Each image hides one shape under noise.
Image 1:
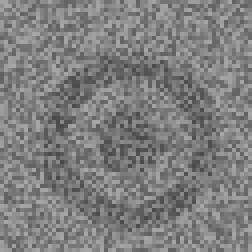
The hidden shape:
bullseye
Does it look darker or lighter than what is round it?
darker
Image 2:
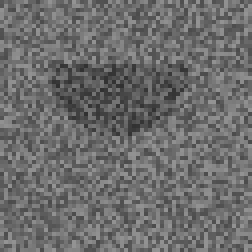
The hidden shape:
half disc
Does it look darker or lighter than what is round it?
darker
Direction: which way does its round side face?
down
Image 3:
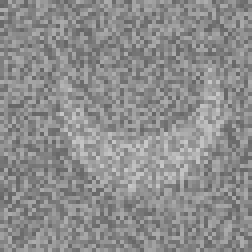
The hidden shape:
crescent
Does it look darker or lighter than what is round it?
lighter
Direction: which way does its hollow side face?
up
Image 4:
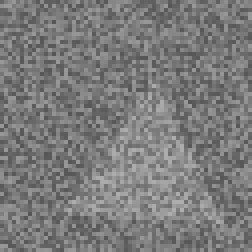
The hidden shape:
triangle
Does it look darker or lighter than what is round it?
lighter
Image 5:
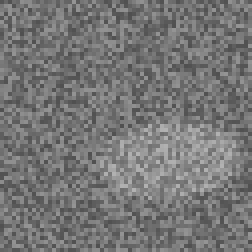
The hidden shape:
ellipse
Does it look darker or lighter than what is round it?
lighter
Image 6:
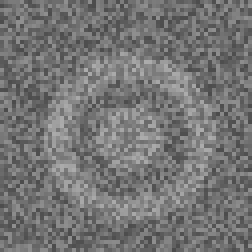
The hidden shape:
bullseye
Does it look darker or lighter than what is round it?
lighter
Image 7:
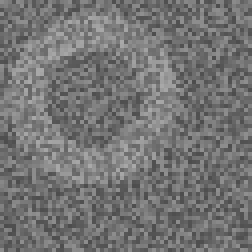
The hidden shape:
ring
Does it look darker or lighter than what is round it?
lighter
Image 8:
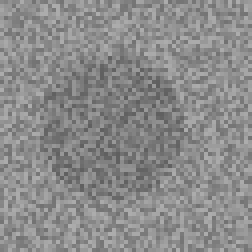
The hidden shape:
disc
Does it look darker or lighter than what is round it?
darker
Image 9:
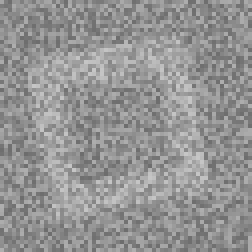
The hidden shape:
square frame
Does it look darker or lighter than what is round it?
lighter
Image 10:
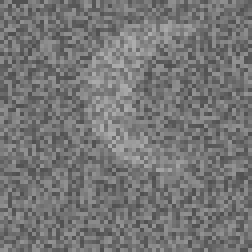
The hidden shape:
crescent
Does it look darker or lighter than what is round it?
lighter
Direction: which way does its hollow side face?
right
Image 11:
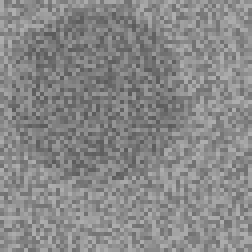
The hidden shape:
disc
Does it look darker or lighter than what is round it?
darker
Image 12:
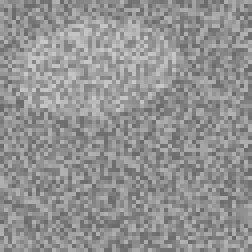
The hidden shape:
ellipse
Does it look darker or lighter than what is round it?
lighter
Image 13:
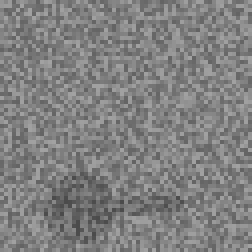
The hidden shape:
lollipop
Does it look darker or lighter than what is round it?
darker
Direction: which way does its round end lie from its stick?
left
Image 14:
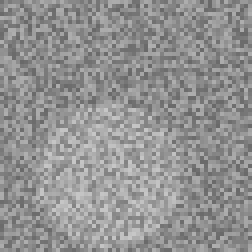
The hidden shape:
disc
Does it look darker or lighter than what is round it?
lighter
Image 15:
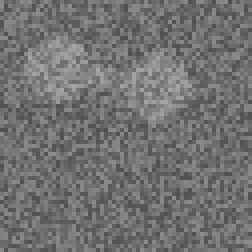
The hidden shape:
dumbbell
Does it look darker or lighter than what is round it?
lighter
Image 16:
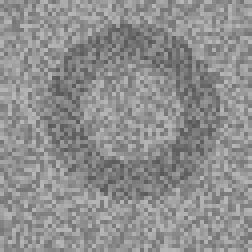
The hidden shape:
ring
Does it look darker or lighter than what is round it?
darker
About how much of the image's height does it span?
two thirds
